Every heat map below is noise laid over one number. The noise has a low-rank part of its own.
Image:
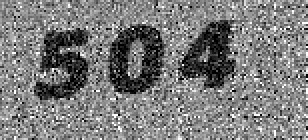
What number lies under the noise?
504
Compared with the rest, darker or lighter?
darker
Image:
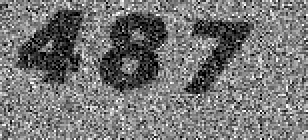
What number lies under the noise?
487
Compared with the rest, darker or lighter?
darker
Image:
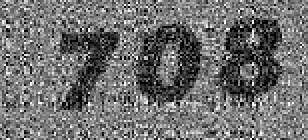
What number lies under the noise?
708
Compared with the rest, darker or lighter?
darker
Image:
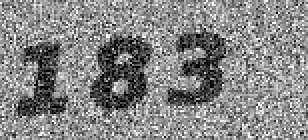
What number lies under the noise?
183
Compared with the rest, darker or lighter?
darker
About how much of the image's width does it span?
two thirds
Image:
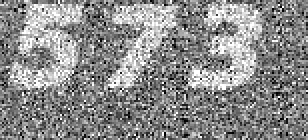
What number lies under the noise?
573
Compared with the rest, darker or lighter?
lighter
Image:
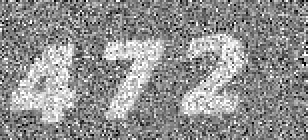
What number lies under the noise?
472
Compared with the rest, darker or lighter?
lighter
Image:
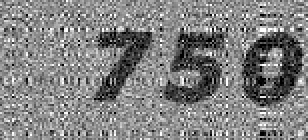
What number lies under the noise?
750
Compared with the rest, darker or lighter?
darker
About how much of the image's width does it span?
two thirds
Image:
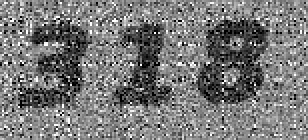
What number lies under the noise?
318
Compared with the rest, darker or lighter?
darker
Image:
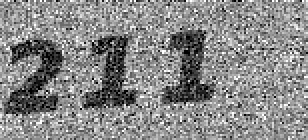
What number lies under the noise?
211
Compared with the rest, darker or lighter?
darker
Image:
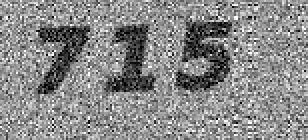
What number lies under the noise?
715
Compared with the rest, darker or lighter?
darker
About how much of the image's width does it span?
two thirds
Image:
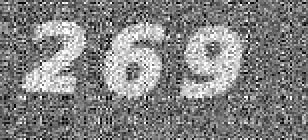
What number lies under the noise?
269
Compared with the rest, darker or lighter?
lighter
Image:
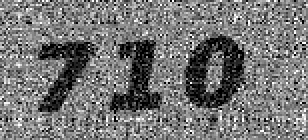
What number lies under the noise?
710
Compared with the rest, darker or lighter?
darker
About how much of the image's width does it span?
two thirds
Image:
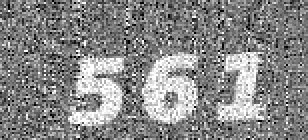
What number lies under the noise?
561
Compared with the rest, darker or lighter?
lighter
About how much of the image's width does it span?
two thirds
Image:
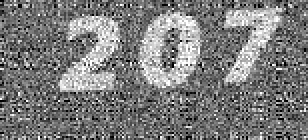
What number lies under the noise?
207
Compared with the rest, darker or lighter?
lighter
